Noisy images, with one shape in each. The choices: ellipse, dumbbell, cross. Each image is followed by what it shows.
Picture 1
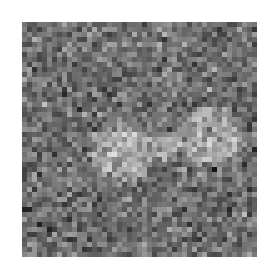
dumbbell
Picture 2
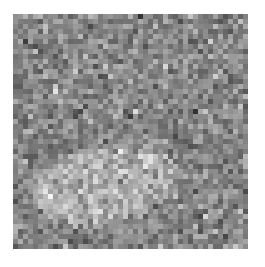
ellipse
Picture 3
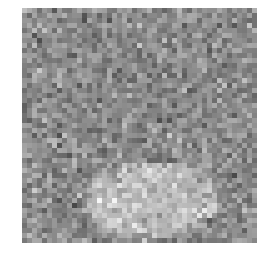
ellipse
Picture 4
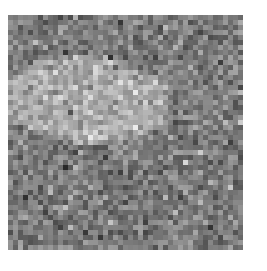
ellipse
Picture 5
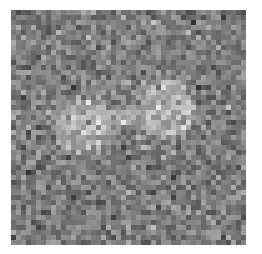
dumbbell
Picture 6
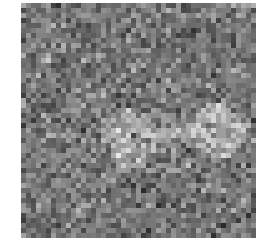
dumbbell
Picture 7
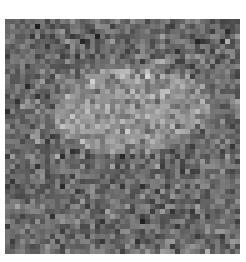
ellipse
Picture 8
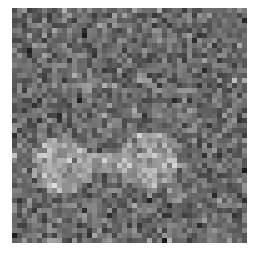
dumbbell
